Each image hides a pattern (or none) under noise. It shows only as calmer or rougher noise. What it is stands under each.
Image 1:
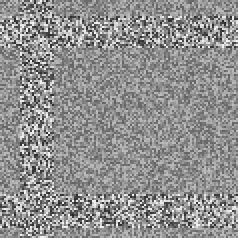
bands of rows crossing bands of columns
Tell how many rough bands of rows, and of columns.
2 and 1
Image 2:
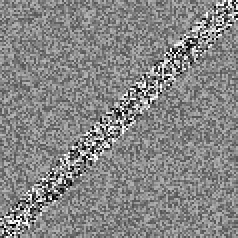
a diagonal band
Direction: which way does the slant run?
bottom left to top right
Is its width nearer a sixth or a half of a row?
a sixth
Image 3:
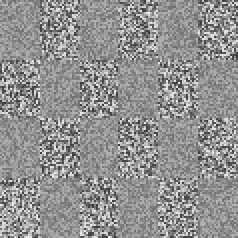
a checkerboard
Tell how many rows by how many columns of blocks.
4 by 6
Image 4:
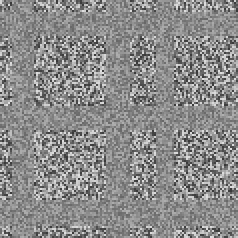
bands of rows crossing bands of columns
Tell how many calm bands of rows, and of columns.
3 and 3
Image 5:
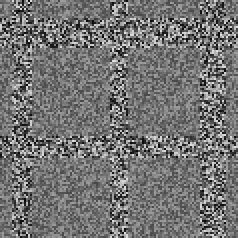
bands of rows crossing bands of columns
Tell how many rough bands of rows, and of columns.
2 and 3
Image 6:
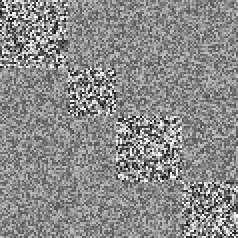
blocks along the diagonal
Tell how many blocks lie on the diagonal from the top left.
4
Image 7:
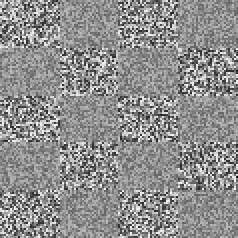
a checkerboard
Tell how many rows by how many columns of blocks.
5 by 4
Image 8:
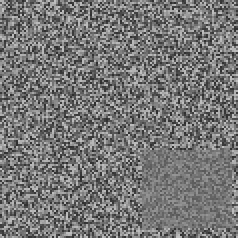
one block
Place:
bottom right
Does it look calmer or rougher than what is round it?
calmer
